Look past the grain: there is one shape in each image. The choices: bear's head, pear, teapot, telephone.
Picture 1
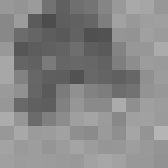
bear's head
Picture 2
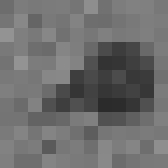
pear
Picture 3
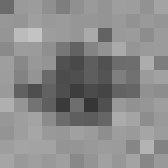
teapot
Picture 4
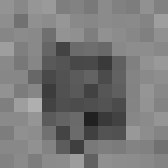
telephone
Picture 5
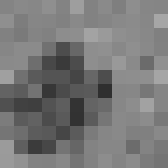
telephone
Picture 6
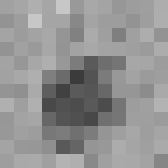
teapot
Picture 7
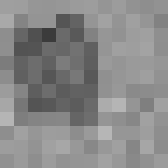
telephone
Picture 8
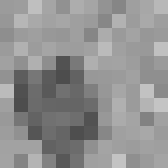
telephone
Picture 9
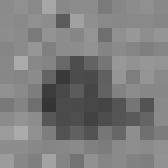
pear
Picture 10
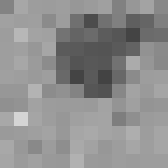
pear
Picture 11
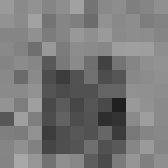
telephone
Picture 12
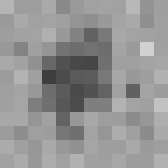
teapot
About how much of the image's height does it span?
two thirds
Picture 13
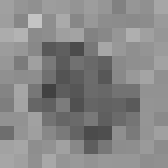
telephone
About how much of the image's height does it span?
two thirds
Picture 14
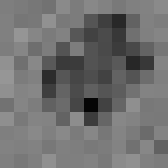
telephone
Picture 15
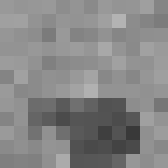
pear
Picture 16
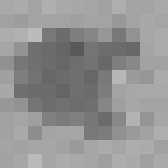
bear's head
